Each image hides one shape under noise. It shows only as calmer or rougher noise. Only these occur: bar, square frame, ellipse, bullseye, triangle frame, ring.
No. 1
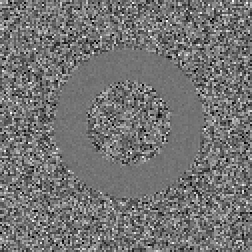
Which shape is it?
ring
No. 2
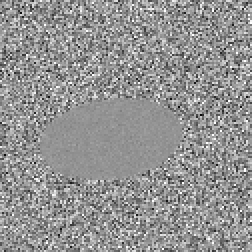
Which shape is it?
ellipse
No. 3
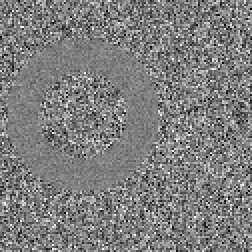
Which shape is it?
ring
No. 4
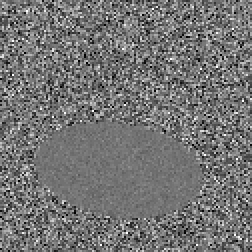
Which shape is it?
ellipse
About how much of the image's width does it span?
two thirds
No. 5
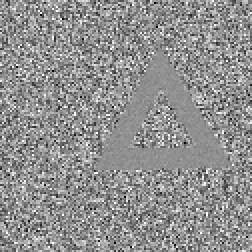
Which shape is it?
triangle frame
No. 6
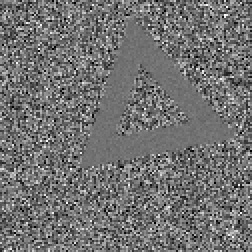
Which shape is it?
triangle frame
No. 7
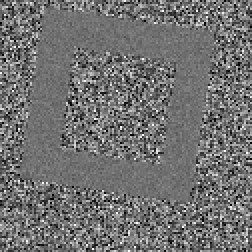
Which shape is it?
square frame
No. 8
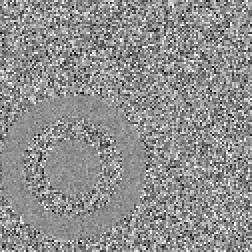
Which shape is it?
bullseye
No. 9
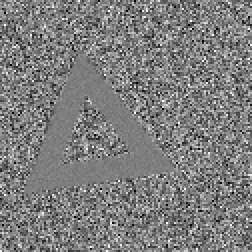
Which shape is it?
triangle frame
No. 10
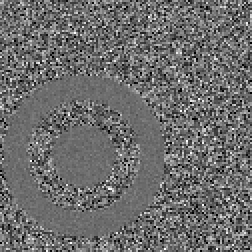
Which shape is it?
bullseye
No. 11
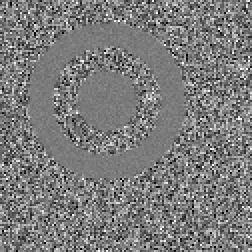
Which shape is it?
bullseye
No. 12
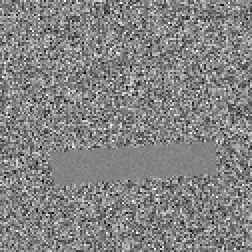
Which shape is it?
bar
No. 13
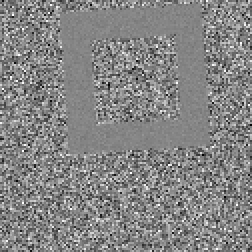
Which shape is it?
square frame
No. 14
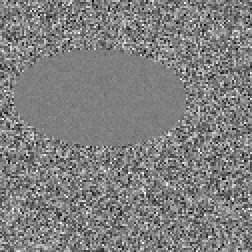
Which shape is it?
ellipse
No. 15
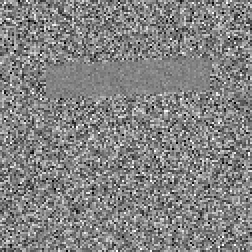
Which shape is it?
bar
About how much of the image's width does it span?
two thirds
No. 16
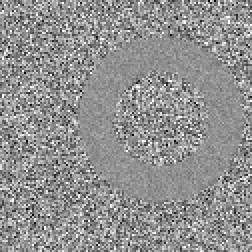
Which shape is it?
ring
